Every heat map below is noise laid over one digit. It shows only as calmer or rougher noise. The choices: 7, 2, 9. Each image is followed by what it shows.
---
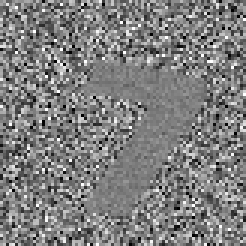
calm 7
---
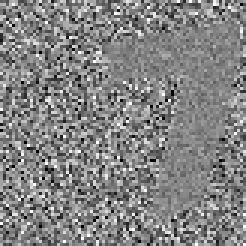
calm 7
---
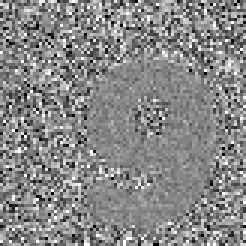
calm 9
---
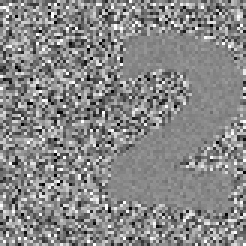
calm 2
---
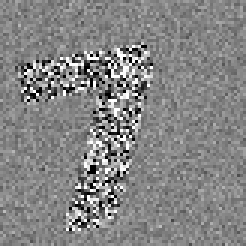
rough 7
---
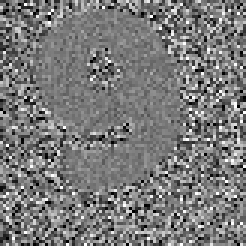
calm 9
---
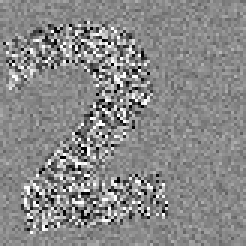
rough 2
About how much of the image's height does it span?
nearly all
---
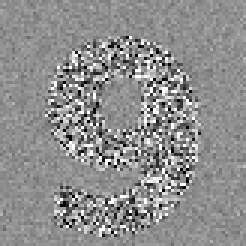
rough 9
